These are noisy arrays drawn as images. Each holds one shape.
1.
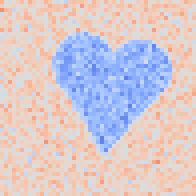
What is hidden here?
blue heart
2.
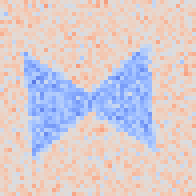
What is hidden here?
blue bow tie
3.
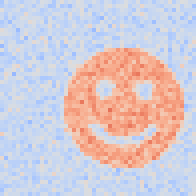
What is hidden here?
red smiling face
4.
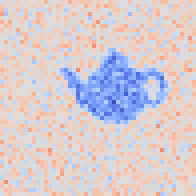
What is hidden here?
blue teapot
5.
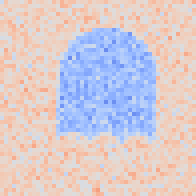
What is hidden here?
blue ghost
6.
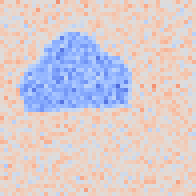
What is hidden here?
blue cloud
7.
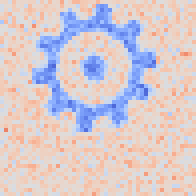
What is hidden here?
blue gear
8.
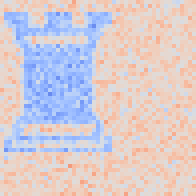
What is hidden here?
blue chess rook
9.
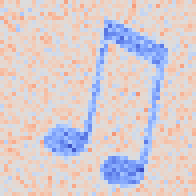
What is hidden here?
blue pair of musical notes
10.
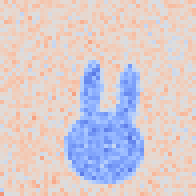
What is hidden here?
blue rabbit's head
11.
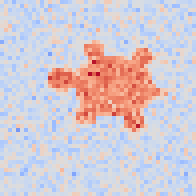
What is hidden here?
red turtle
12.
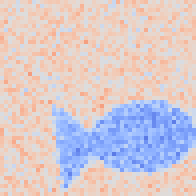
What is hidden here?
blue fish
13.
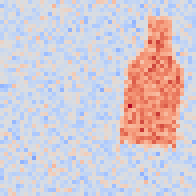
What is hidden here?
red bottle
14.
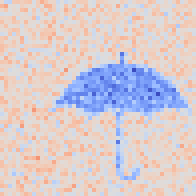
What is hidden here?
blue umbrella
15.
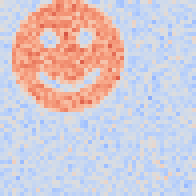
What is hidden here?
red smiling face
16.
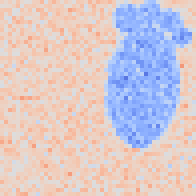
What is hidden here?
blue footprint
